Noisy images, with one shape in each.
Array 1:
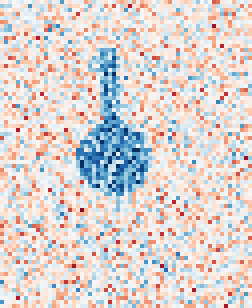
lollipop
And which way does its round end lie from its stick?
down
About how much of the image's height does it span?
half
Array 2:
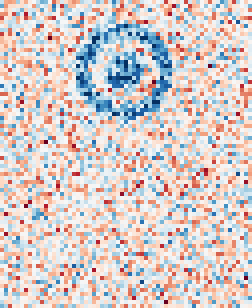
bullseye
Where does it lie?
top middle
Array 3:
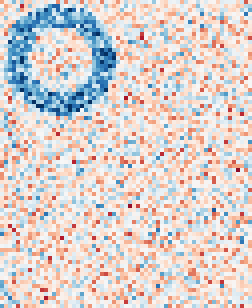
ring
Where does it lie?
top left
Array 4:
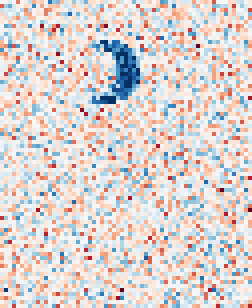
crescent
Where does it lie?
top middle
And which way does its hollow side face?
left
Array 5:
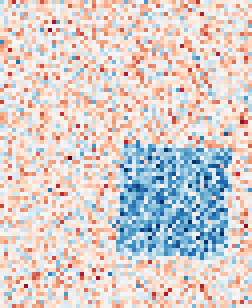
square
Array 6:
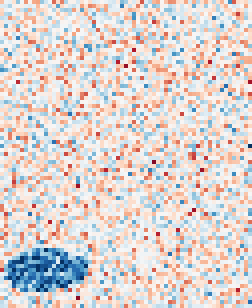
ellipse
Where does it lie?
bottom left
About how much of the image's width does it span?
a third
